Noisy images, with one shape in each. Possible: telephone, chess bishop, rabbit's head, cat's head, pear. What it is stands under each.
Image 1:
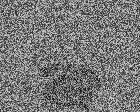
telephone
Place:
bottom middle
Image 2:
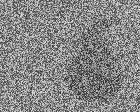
pear
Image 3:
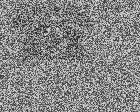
telephone
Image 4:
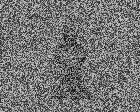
chess bishop
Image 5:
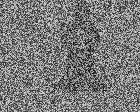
chess bishop
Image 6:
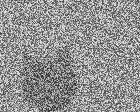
cat's head
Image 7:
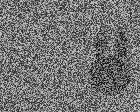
rabbit's head
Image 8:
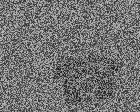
telephone
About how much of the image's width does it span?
half
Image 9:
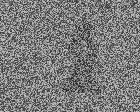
chess bishop
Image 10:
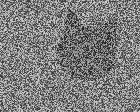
cat's head
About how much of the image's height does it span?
two thirds
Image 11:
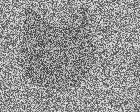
cat's head
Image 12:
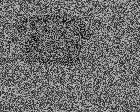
telephone
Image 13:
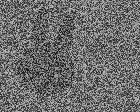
rabbit's head
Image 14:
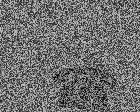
telephone
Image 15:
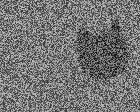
cat's head
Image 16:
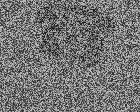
telephone
